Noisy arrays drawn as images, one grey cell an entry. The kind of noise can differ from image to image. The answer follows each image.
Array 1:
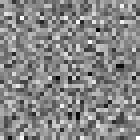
low rank plus noise
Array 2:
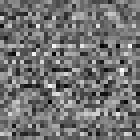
rows of uneven size
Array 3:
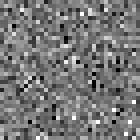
heavy tails
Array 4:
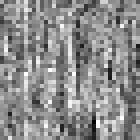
streaked along the columns
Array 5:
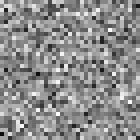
independent entries
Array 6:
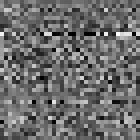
rows of uneven size
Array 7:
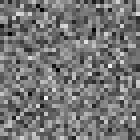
independent entries
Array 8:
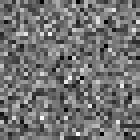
independent entries
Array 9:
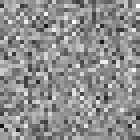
independent entries
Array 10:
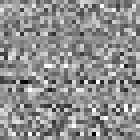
rows of uneven size
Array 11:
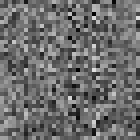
columns of uneven size
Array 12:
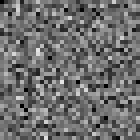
independent entries
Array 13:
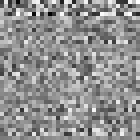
rows of uneven size
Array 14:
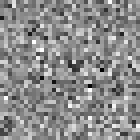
independent entries
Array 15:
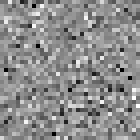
heavy tails
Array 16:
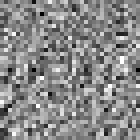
low rank plus noise
